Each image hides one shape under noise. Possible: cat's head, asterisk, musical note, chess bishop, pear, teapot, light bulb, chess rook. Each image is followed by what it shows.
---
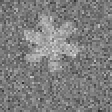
light asterisk
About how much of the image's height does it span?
half
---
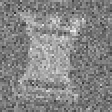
light chess rook
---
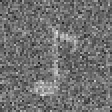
light musical note
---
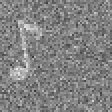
light musical note
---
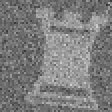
light chess rook
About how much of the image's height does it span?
nearly all
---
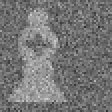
light chess bishop
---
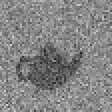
dark teapot
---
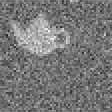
light teapot
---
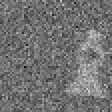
light chess bishop
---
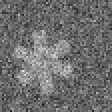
light asterisk
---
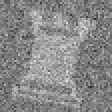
light chess rook
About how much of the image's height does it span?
nearly all
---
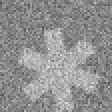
light asterisk
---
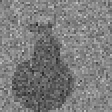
dark pear
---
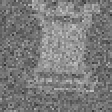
light chess rook
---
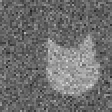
light cat's head
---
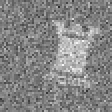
light chess rook
